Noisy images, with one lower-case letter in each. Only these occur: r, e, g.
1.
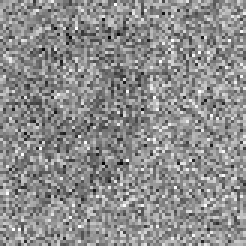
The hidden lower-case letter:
g
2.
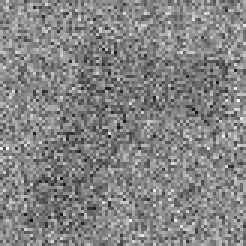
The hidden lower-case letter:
r
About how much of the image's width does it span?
nearly all
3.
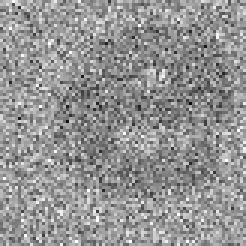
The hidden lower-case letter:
e
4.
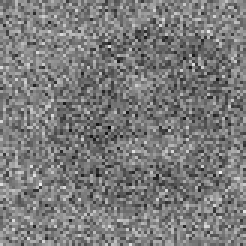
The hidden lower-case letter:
e
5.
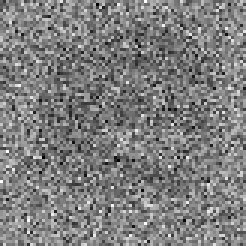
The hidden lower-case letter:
e
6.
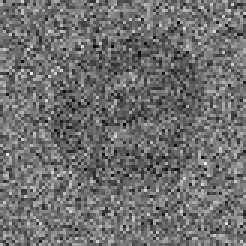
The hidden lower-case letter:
e
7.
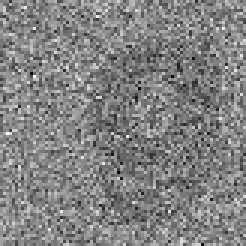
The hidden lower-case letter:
g
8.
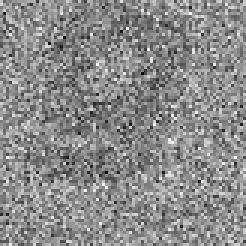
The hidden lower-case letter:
g
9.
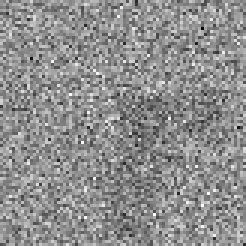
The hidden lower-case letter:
r
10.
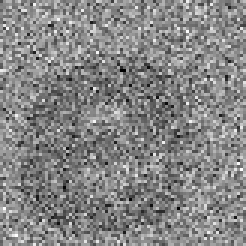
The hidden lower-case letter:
e
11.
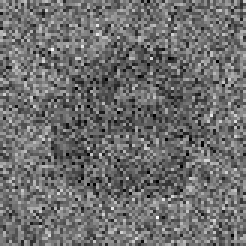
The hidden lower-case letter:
e
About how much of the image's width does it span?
two thirds
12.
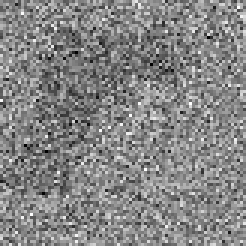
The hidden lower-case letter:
r
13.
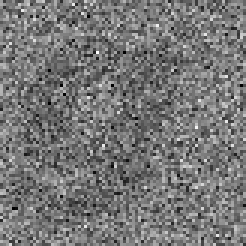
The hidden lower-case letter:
g
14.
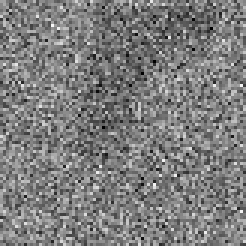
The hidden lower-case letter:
r
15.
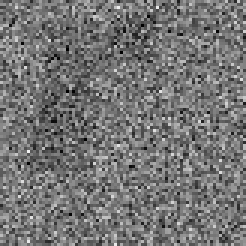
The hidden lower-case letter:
r
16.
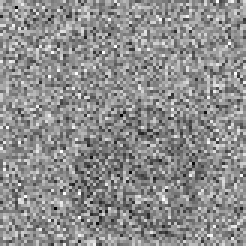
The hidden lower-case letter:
e
